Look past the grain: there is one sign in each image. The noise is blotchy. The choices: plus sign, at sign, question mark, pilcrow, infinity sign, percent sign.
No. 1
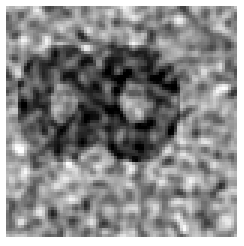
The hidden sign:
infinity sign
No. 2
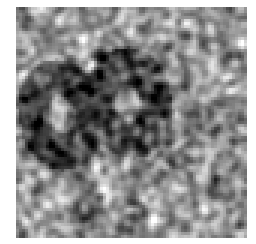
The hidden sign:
infinity sign
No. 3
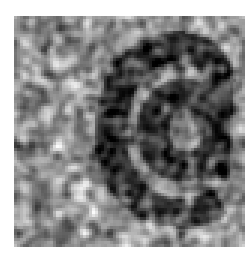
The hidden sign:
at sign
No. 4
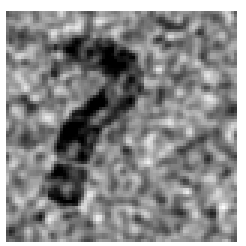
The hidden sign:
question mark
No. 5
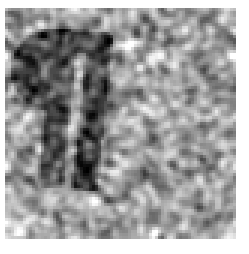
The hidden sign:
pilcrow
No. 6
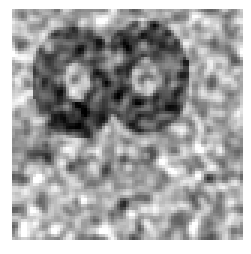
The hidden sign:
infinity sign
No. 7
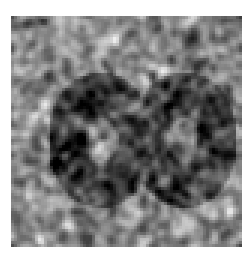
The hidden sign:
infinity sign
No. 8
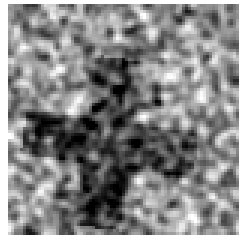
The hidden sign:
plus sign
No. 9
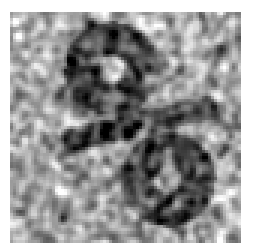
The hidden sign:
percent sign
